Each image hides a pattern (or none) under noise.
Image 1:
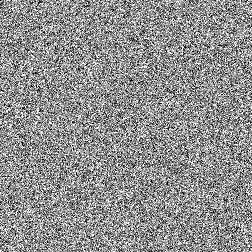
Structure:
only noise
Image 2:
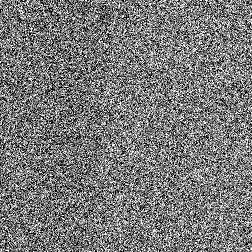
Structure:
a sharp edge
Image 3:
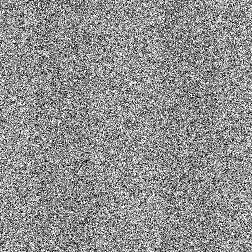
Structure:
vertical stripes
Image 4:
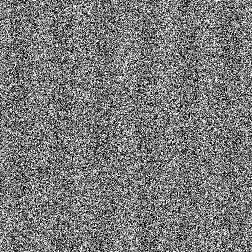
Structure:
vertical stripes
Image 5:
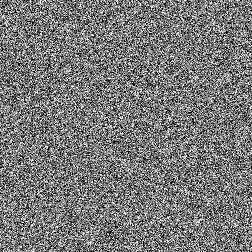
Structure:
only noise
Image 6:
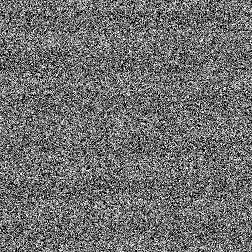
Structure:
horizontal stripes
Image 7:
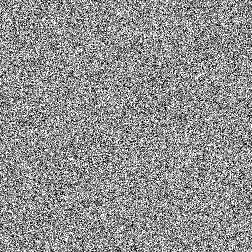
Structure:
only noise
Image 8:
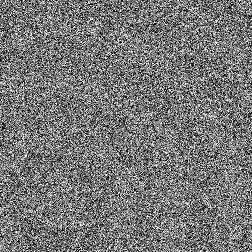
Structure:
rings round one point
